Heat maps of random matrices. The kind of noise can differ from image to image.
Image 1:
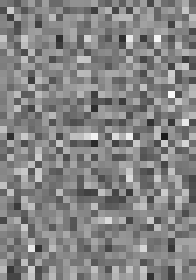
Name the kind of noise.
low rank plus noise
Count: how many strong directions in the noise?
three or four
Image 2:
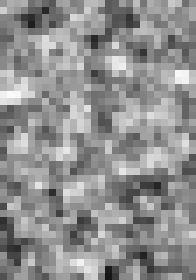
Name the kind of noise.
blotchy
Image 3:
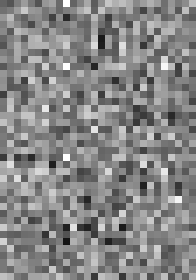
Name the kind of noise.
low rank plus noise
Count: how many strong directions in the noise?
five to eight
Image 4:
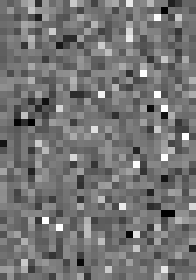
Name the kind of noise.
heavy tails
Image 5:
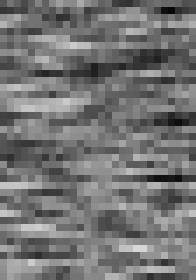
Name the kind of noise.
streaked along the rows
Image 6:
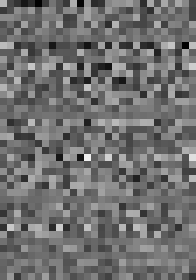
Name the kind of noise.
rows of uneven size
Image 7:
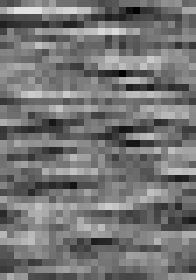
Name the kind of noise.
streaked along the rows
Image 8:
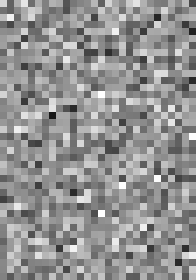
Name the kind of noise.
independent entries
